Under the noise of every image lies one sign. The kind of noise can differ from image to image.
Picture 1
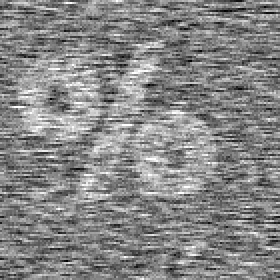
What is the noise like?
streaked along the rows
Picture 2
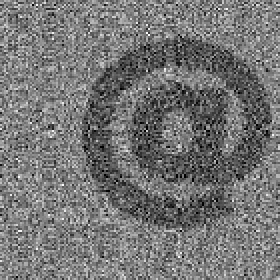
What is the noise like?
low rank plus noise
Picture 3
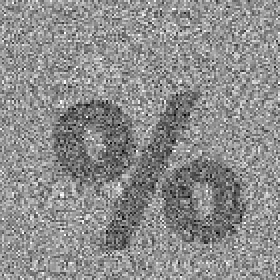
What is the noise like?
low rank plus noise
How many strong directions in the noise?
three or four
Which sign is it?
percent sign
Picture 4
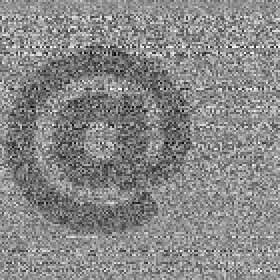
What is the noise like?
rows of uneven size
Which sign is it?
at sign
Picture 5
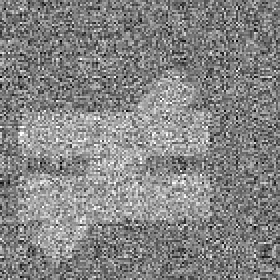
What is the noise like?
low rank plus noise
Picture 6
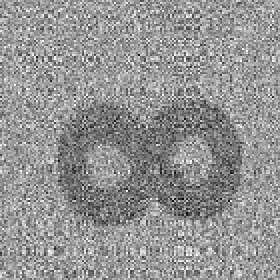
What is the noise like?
low rank plus noise
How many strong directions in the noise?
one
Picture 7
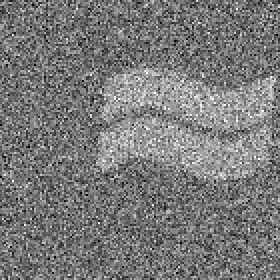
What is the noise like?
independent entries
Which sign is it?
approximately sign
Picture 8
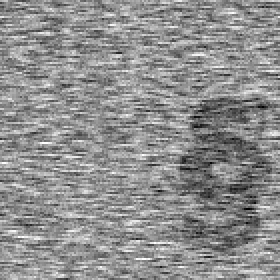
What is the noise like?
streaked along the rows
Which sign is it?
section sign
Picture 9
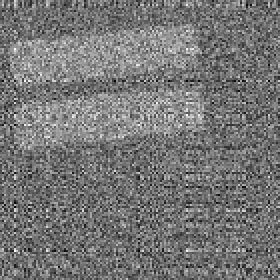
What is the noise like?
low rank plus noise
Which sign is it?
equals sign
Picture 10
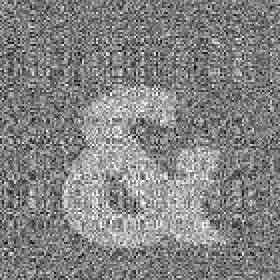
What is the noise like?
low rank plus noise
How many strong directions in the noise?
one
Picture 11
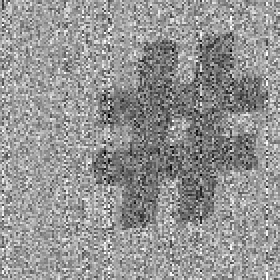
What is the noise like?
columns of uneven size
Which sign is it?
hash sign
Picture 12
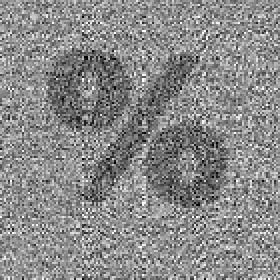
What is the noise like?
low rank plus noise
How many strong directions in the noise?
three or four
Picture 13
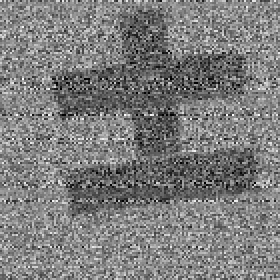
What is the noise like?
rows of uneven size
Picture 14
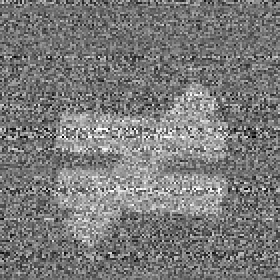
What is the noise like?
rows of uneven size
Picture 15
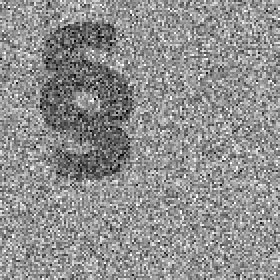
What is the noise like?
independent entries
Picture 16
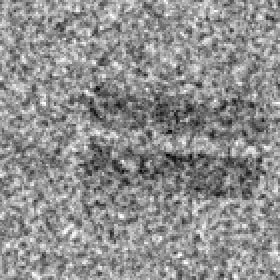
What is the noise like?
blotchy
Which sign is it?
equals sign
